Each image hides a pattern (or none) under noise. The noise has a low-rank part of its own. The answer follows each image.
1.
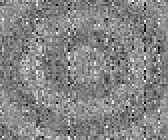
rings round one point
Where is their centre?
centre
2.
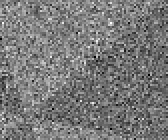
spokes from one point
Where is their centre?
bottom left
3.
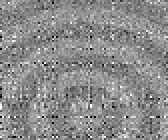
rings round one point
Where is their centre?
bottom middle
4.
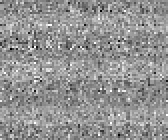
horizontal stripes
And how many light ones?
3
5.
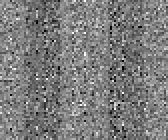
vertical stripes
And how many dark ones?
2
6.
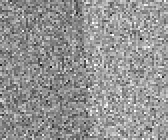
a sharp edge
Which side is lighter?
right
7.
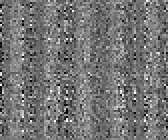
vertical stripes
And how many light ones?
5
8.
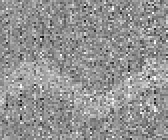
a wavy band
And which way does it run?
left to right
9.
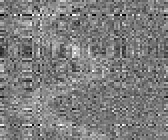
a wavy band
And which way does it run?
top to bottom
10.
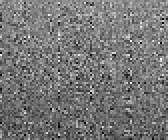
a smooth slope
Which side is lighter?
top
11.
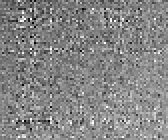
a smooth slope
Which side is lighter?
bottom right
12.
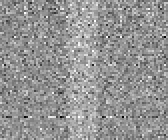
one vertical stripe
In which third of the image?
middle
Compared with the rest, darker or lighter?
lighter
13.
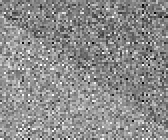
a sharp edge
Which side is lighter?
bottom left
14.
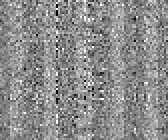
vertical stripes
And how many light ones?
5
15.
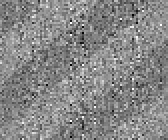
diagonal stripes
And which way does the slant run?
bottom left to top right
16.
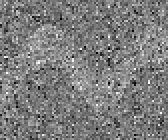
a wavy band
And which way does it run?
left to right
